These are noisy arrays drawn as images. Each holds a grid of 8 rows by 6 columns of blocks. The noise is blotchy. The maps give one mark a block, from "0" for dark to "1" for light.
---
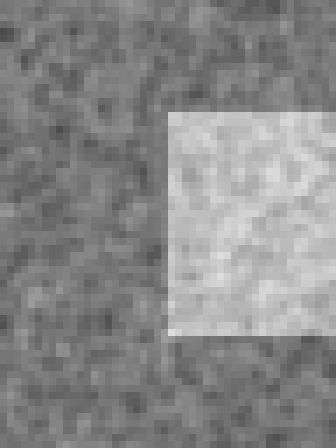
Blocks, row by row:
0 0 0 0 0 0
0 0 0 0 0 0
0 0 0 1 1 1
0 0 0 1 1 1
0 0 0 1 1 1
0 0 0 1 1 1
0 0 0 0 0 0
0 0 0 0 0 0
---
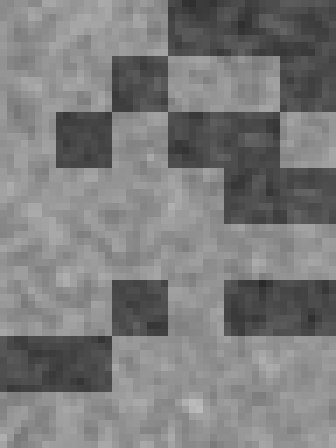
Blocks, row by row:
1 1 1 0 0 0
1 1 0 1 1 0
1 0 1 0 0 1
1 1 1 1 0 0
1 1 1 1 1 1
1 1 0 1 0 0
0 0 1 1 1 1
1 1 1 1 1 1
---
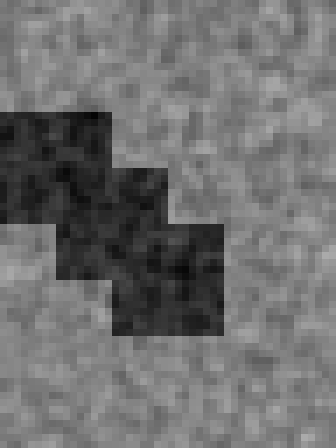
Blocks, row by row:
1 1 1 1 1 1
1 1 1 1 1 1
0 0 1 1 1 1
0 0 0 1 1 1
1 0 0 0 1 1
1 1 0 0 1 1
1 1 1 1 1 1
1 1 1 1 1 1
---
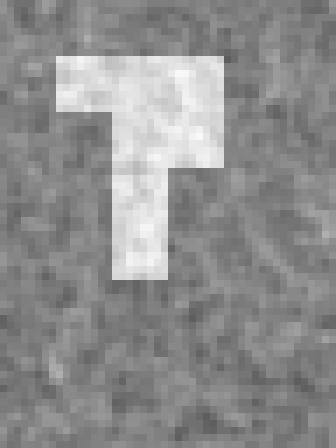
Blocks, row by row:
0 0 0 0 0 0
0 1 1 1 0 0
0 0 1 1 0 0
0 0 1 0 0 0
0 0 1 0 0 0
0 0 0 0 0 0
0 0 0 0 0 0
0 0 0 0 0 0
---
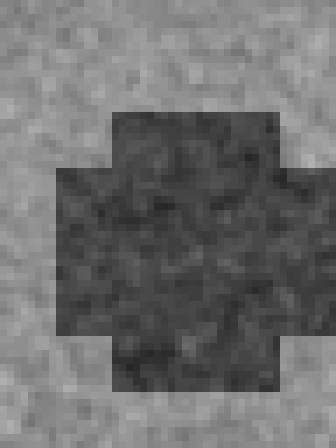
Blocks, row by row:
1 1 1 1 1 1
1 1 1 1 1 1
1 1 0 0 0 1
1 0 0 0 0 0
1 0 0 0 0 0
1 0 0 0 0 0
1 1 0 0 0 1
1 1 1 1 1 1
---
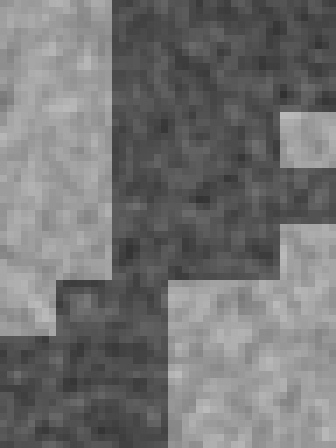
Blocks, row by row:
1 1 0 0 0 0
1 1 0 0 0 0
1 1 0 0 0 1
1 1 0 0 0 0
1 1 0 0 0 1
1 0 0 1 1 1
0 0 0 1 1 1
0 0 0 1 1 1
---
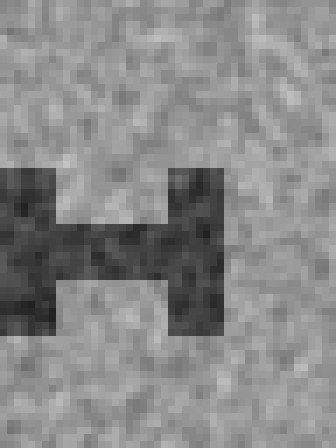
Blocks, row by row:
1 1 1 1 1 1
1 1 1 1 1 1
1 1 1 1 1 1
0 1 1 0 1 1
0 0 0 0 1 1
0 1 1 0 1 1
1 1 1 1 1 1
1 1 1 1 1 1
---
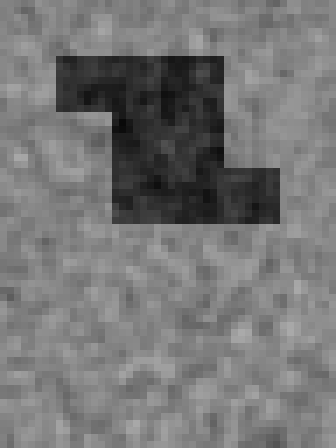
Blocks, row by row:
1 1 1 1 1 1
1 0 0 0 1 1
1 1 0 0 1 1
1 1 0 0 0 1
1 1 1 1 1 1
1 1 1 1 1 1
1 1 1 1 1 1
1 1 1 1 1 1
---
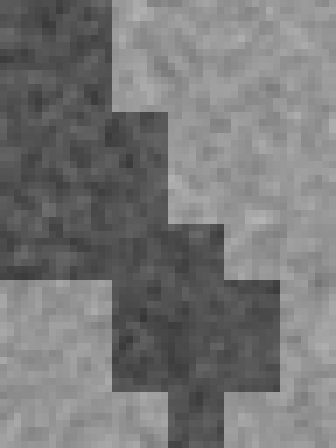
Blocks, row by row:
0 0 1 1 1 1
0 0 1 1 1 1
0 0 0 1 1 1
0 0 0 1 1 1
0 0 0 0 1 1
1 1 0 0 0 1
1 1 0 0 0 1
1 1 1 0 1 1
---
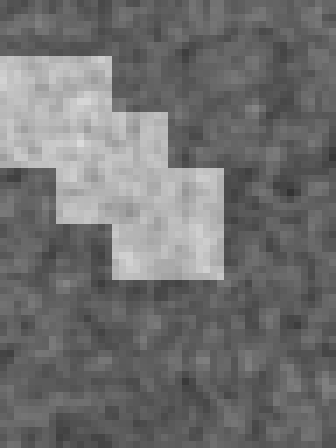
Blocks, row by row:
0 0 0 0 0 0
1 1 0 0 0 0
1 1 1 0 0 0
0 1 1 1 0 0
0 0 1 1 0 0
0 0 0 0 0 0
0 0 0 0 0 0
0 0 0 0 0 0
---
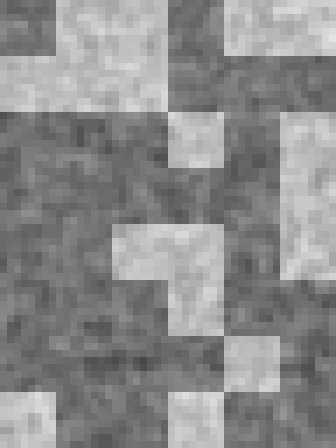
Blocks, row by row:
0 1 1 0 1 1
1 1 1 0 0 0
0 0 0 1 0 1
0 0 0 0 0 1
0 0 1 1 0 1
0 0 0 1 0 0
0 0 0 0 1 0
1 0 0 1 0 0
